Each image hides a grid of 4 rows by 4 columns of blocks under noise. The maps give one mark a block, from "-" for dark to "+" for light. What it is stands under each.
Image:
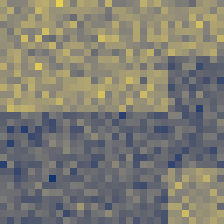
+ + + +
+ + + -
- - - -
- - - +
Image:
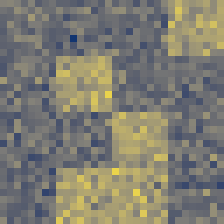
- - - +
- + - -
- - + -
- + + -
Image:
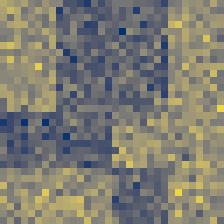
+ - - +
+ - - +
- - + +
+ + - +
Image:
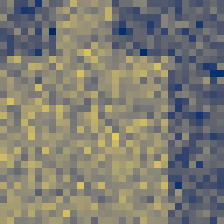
- + - -
+ + + -
+ + + -
+ + + -
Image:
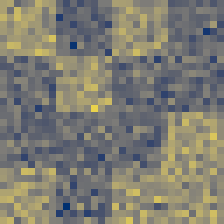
+ - + -
- + - -
- - - +
+ - + +
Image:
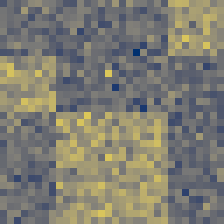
- - - +
+ - - -
- + + -
- + + -
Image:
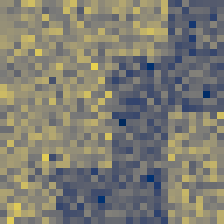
+ + + -
+ + - -
+ + - +
+ - - +
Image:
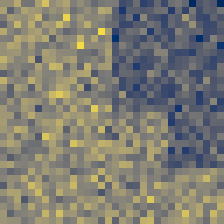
+ + - -
+ + - -
+ + + -
+ + + +
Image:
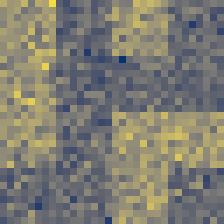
+ - + -
+ - - -
+ - + +
- - + -
